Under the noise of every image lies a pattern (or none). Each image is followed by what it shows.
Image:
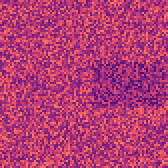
one block
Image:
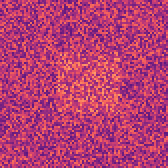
one block
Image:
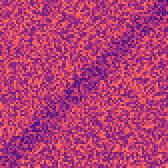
a diagonal band
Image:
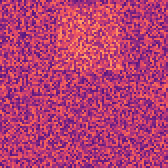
one block
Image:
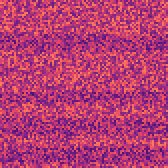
bands of rows
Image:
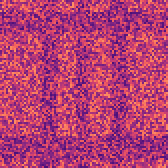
bands of rows crossing bands of columns
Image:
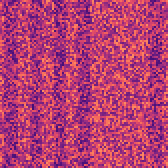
bands of columns
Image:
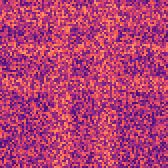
bands of rows crossing bands of columns
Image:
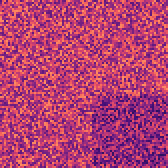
one block
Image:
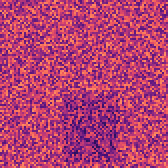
one block
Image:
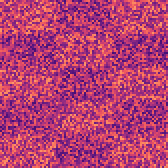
a checkerboard
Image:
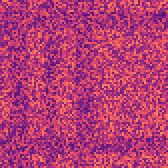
bands of rows crossing bands of columns
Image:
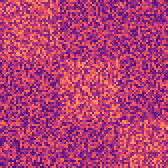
blocks along the diagonal
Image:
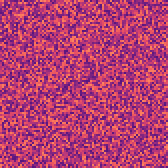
only noise
